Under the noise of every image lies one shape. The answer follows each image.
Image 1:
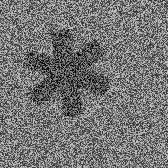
dark asterisk
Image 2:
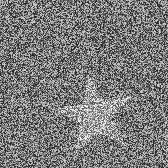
light star
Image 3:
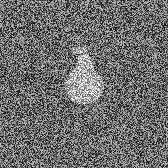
light pear, centre
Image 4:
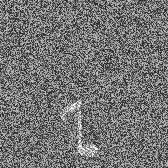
light musical note, bottom middle
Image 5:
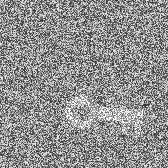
light key
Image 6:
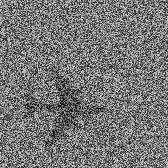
dark airplane
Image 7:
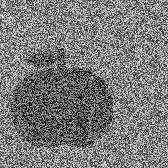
dark apple
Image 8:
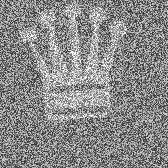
light chess queen
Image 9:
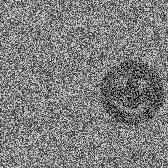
dark smiling face, middle right
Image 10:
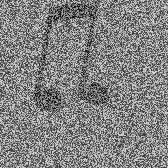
dark pair of musical notes
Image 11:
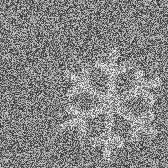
light snowflake
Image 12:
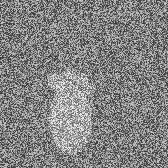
light footprint
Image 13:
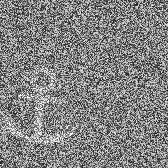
light anchor
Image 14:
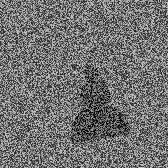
dark chess pawn
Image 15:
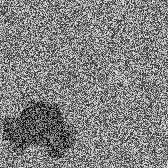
dark car, bottom left
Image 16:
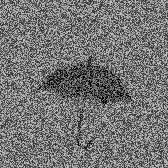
dark umbrella
